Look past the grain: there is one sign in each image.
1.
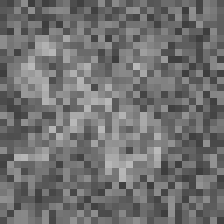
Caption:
light percent sign
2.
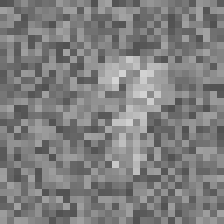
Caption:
light question mark
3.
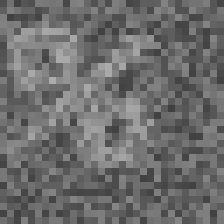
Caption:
light percent sign
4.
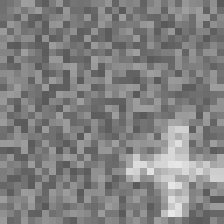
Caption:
light plus sign, bottom right
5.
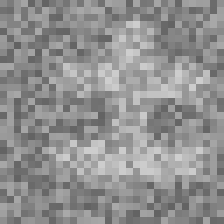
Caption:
light plus-minus sign
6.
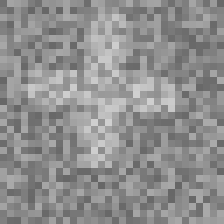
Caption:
light plus sign
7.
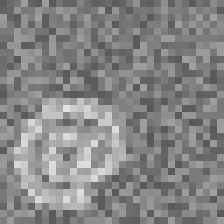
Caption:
light at sign
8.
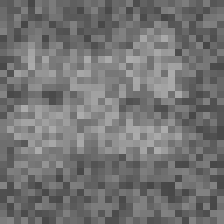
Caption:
light not-equal sign
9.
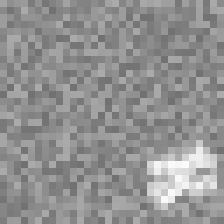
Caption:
light not-equal sign, bottom right
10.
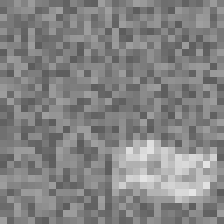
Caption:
light approximately sign
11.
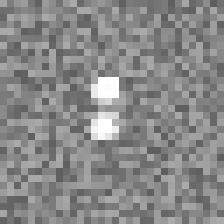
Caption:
light colon, centre
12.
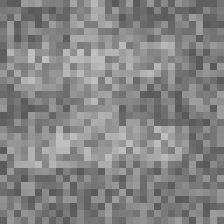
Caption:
light plus-minus sign
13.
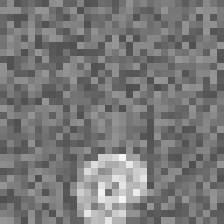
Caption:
light at sign, bottom middle
